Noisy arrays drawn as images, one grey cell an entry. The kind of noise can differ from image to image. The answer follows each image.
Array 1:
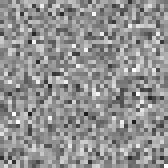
independent entries
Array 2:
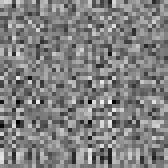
low rank plus noise
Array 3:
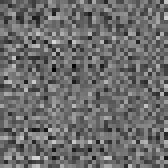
low rank plus noise
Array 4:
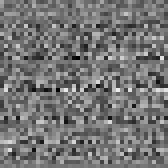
rows of uneven size
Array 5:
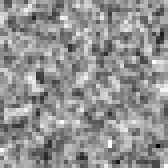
blotchy
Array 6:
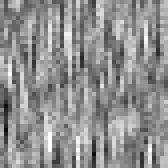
streaked along the columns
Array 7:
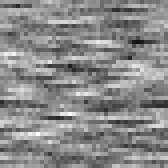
streaked along the rows
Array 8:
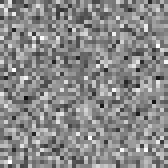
independent entries
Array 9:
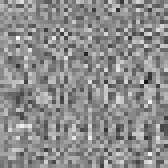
low rank plus noise
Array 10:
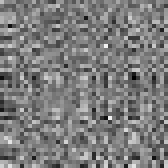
low rank plus noise
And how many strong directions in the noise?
one
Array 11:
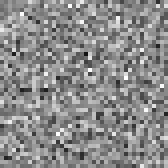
independent entries
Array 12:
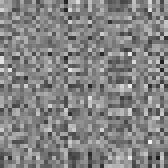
low rank plus noise
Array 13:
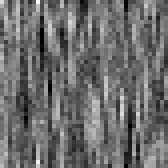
streaked along the columns
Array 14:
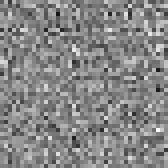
low rank plus noise
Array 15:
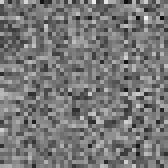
low rank plus noise
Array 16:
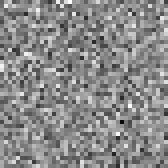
independent entries
